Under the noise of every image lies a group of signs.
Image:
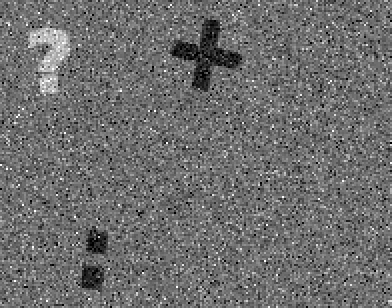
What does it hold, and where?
top left: light question mark; top middle: dark plus sign; bottom left: dark colon
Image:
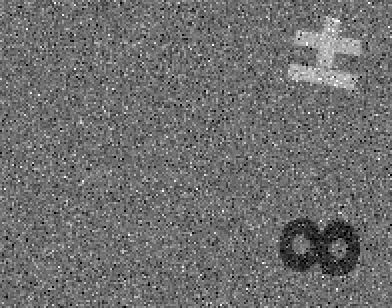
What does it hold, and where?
top right: light plus-minus sign; bottom right: dark infinity sign
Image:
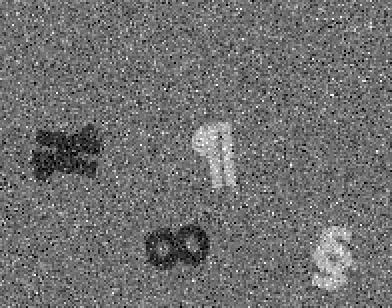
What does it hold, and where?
middle left: dark not-equal sign; centre: light pilcrow; bottom middle: dark infinity sign; bottom right: light section sign
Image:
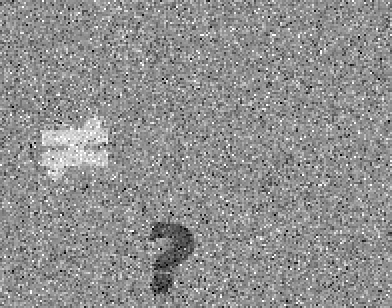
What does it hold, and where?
middle left: light not-equal sign; bottom middle: dark question mark
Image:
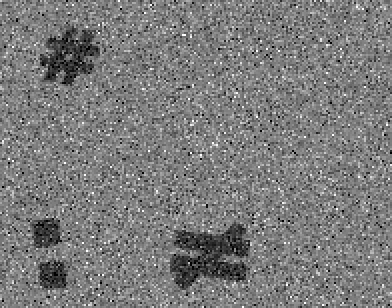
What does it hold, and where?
top left: dark hash sign; bottom left: dark colon; bottom middle: dark not-equal sign
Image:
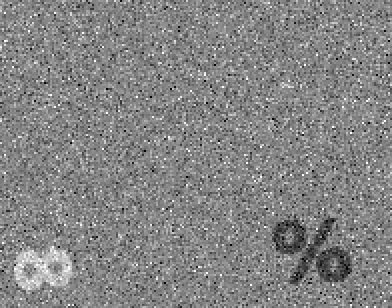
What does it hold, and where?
bottom left: light infinity sign; bottom right: dark percent sign
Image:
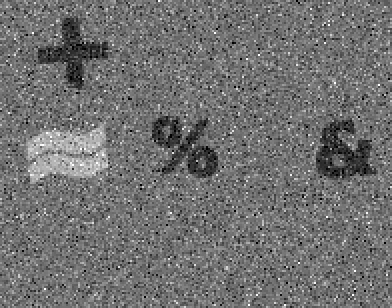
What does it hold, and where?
top left: dark plus sign; middle left: light approximately sign; centre: dark percent sign; middle right: dark ampersand
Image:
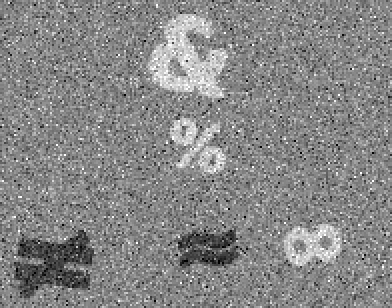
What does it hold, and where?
top middle: light ampersand; centre: light percent sign; bottom left: dark not-equal sign; bottom middle: dark approximately sign; bottom right: light infinity sign
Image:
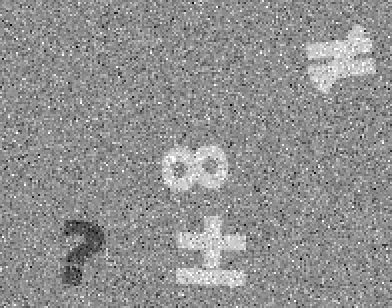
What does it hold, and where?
top right: light not-equal sign; centre: light infinity sign; bottom left: dark question mark; bottom middle: light plus-minus sign
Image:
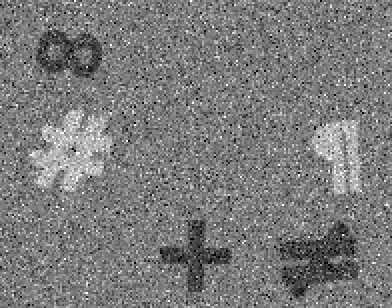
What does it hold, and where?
top left: dark infinity sign; middle left: light hash sign; middle right: light pilcrow; bottom middle: dark plus sign; bottom right: dark not-equal sign
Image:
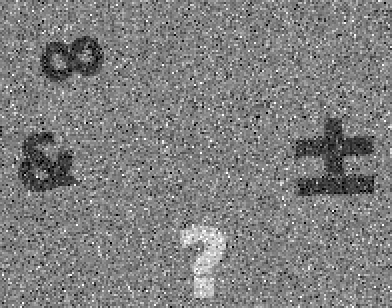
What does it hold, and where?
top left: dark infinity sign; middle left: dark ampersand; middle right: dark plus-minus sign; bottom middle: light question mark
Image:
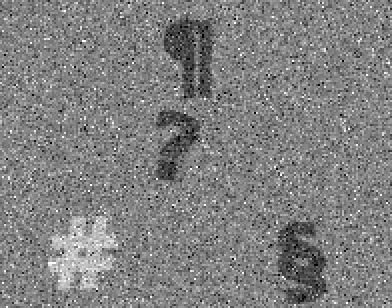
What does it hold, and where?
top middle: dark pilcrow; centre: dark question mark; bottom left: light hash sign; bottom right: dark section sign
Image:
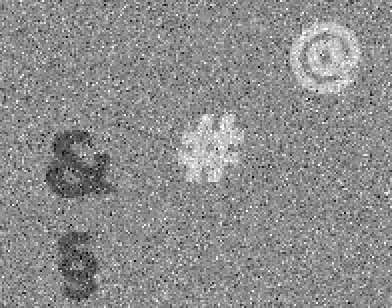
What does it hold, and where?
top right: light at sign; middle left: dark ampersand; centre: light hash sign; bottom left: dark section sign
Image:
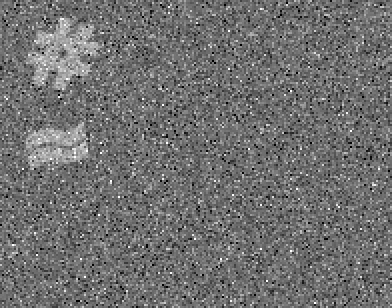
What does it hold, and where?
top left: light hash sign; middle left: light approximately sign
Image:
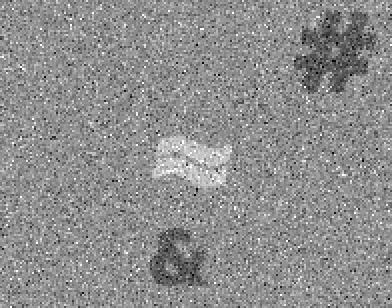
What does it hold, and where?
top right: dark hash sign; centre: light approximately sign; bottom middle: dark ampersand
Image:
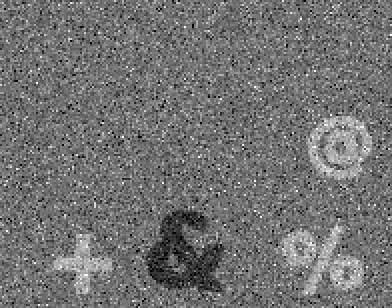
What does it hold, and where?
middle right: light at sign; bottom left: light plus sign; bottom middle: dark ampersand; bottom right: light percent sign
